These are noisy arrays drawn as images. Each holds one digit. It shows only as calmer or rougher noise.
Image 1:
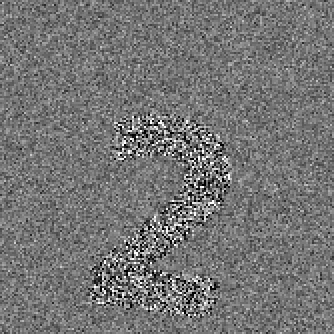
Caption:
rough 2
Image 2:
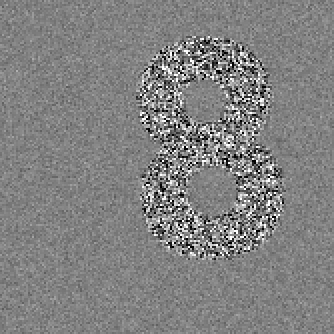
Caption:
rough 8
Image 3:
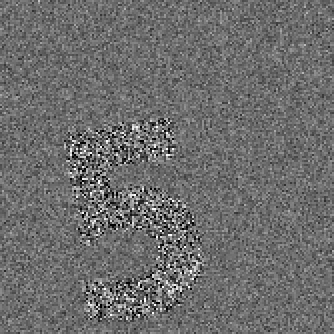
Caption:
rough 5
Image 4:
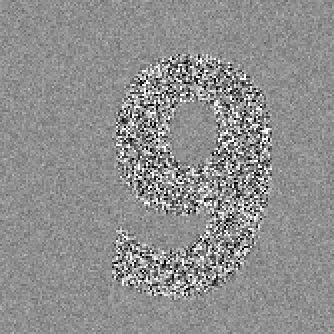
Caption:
rough 9
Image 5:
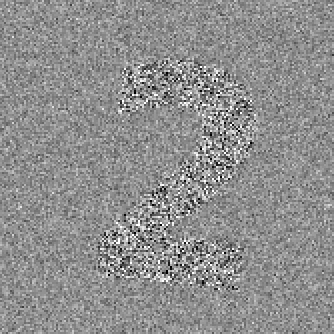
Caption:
rough 2
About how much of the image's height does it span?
two thirds
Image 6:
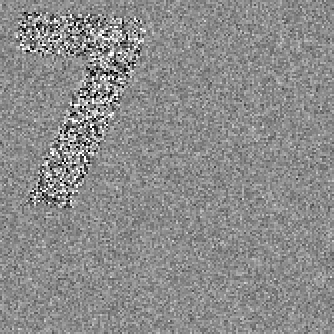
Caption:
rough 7
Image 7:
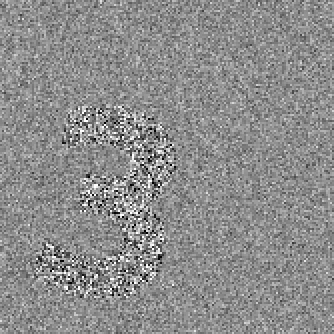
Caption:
rough 3
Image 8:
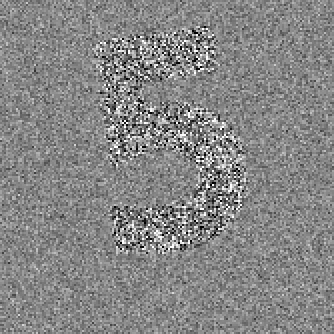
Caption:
rough 5
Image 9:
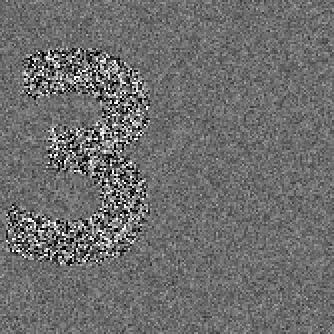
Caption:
rough 3
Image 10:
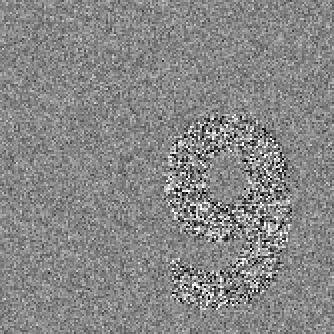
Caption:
rough 9
